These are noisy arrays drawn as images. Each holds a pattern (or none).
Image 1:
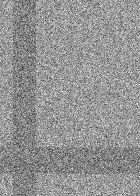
bands of rows crossing bands of columns
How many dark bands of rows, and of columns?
1 and 1
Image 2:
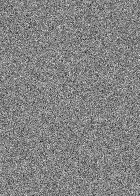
only noise
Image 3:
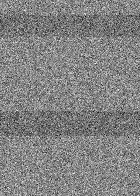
bands of rows
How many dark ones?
2
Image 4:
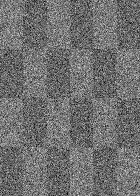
a checkerboard
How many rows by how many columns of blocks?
4 by 6
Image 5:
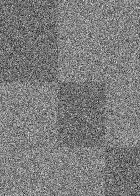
blocks along the diagonal
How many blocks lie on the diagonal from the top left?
3
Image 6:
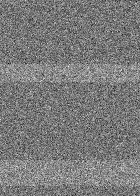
bands of rows
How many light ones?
2
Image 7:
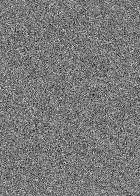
only noise
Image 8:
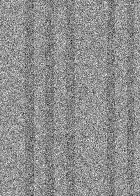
bands of columns
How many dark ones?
5
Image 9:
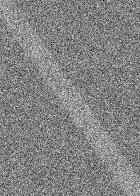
a diagonal band
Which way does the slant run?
top left to bottom right
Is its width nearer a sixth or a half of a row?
a sixth
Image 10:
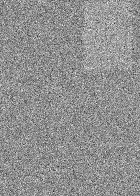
one block
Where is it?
top right
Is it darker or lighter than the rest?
lighter
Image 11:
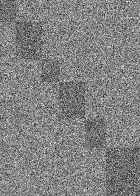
blocks along the diagonal
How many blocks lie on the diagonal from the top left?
6
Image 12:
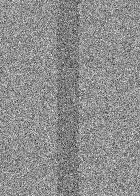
one band of columns
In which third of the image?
middle
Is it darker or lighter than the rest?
darker
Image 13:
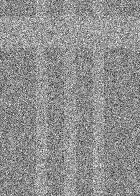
bands of rows crossing bands of columns
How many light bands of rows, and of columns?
1 and 3
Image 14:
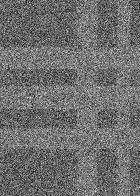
bands of rows crossing bands of columns
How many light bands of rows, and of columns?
3 and 2
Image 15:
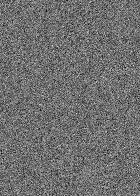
only noise
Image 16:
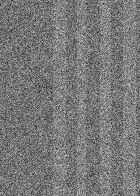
bands of columns
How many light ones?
4
